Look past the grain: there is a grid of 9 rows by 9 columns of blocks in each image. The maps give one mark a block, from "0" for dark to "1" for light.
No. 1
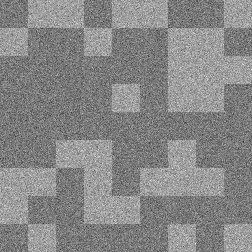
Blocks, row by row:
011011001
100100110
000000111
000010110
000000000
001100100
110101110
100110000
010000101
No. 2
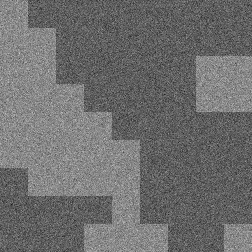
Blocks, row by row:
100000000
110000000
110000011
111000011
111100000
111110000
011110000
000010000
000111001
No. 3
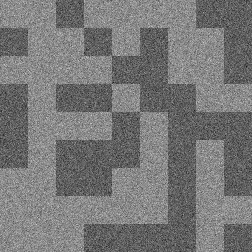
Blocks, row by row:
110111100
011010110
111100110
010010011
011101000
010001010
110011010
111111011
111000010
